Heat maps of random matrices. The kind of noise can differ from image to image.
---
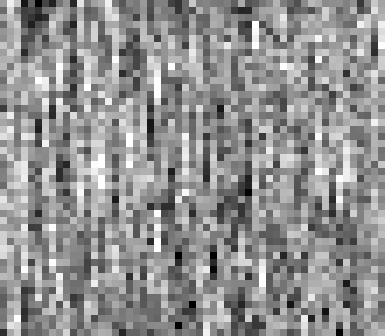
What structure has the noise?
streaked along the columns
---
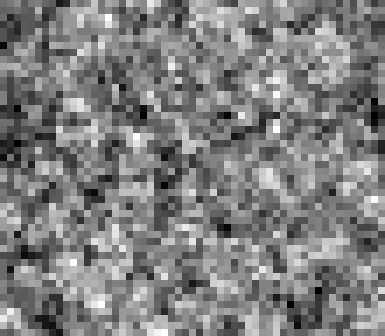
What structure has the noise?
blotchy
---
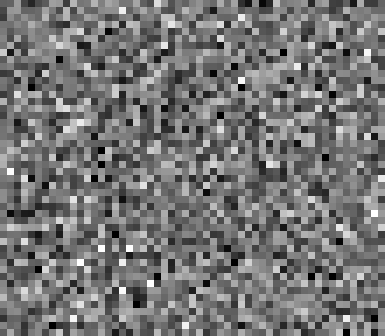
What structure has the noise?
independent entries
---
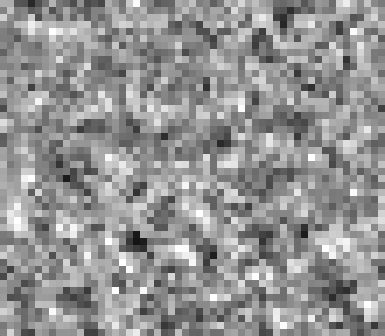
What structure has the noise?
blotchy
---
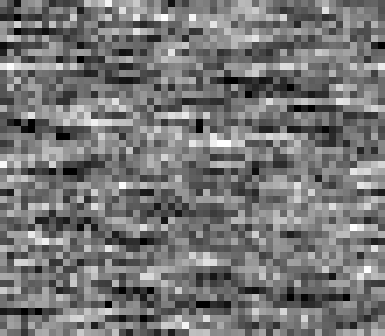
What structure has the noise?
streaked along the rows
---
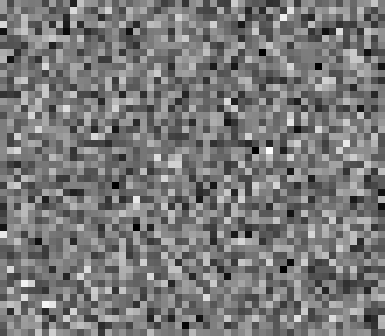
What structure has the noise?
independent entries
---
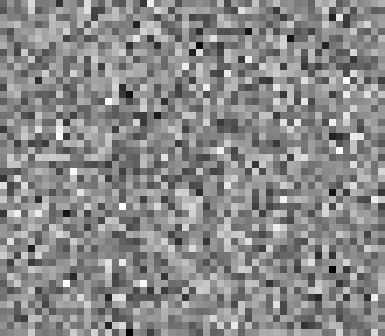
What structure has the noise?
independent entries
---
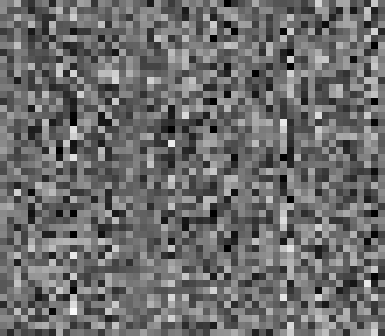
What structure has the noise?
columns of uneven size
